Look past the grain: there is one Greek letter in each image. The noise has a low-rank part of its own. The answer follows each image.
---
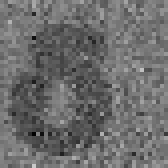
dark delta
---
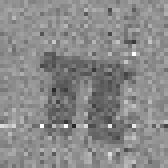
dark pi
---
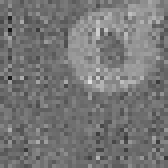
light sigma
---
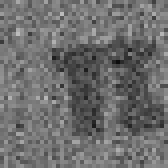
dark pi
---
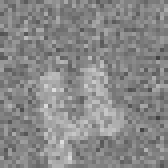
light mu
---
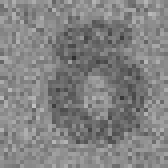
dark delta
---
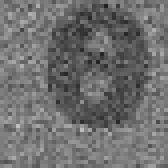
dark theta
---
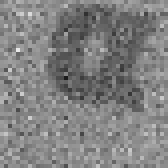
dark alpha
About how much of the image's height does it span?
two thirds
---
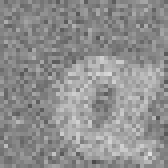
light alpha
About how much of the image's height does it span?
two thirds
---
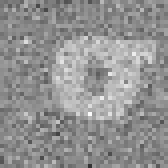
light sigma
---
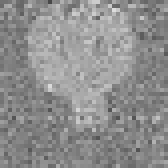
light phi
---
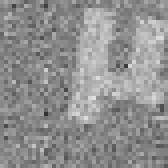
light mu
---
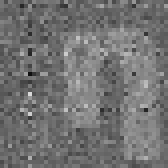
light eta
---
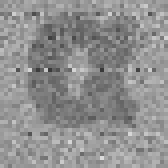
dark alpha
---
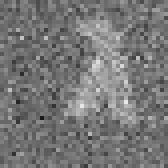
light lambda
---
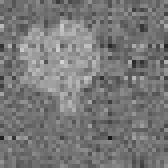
light phi
